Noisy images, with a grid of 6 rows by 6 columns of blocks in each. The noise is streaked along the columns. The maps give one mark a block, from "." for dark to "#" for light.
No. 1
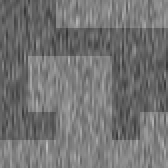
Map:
..####
......
.###..
.###..
..##.#
######
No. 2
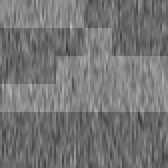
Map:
###...
...#..
..####
######
......
......
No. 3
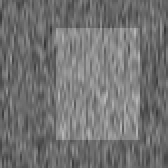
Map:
......
..###.
..###.
..###.
..###.
......
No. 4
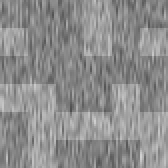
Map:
...#..
#..#.#
......
##..#.
.#####
.#...#
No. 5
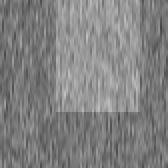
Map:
..###.
..###.
..###.
..###.
......
......
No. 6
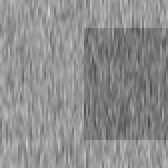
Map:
######
###...
###...
###...
###...
######
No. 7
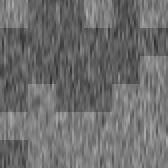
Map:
#..#.#
......
.....#
.#..##
######
.#####
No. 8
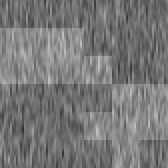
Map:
......
###...
####..
....##
...###
....#.
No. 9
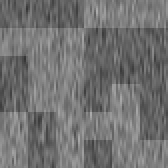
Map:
...###
###...
.##...
.##.#.
#.###.
#.#.##
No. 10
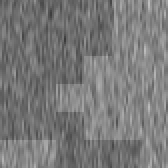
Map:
....##
....##
...###
..####
...###
##...#
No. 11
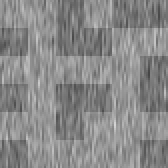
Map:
##.#..
.#..##
#####.
.#..#.
##.###
.####.
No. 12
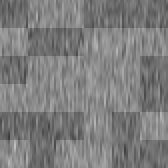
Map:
.##...
#..###
.####.
#####.
...#.#
#.##..
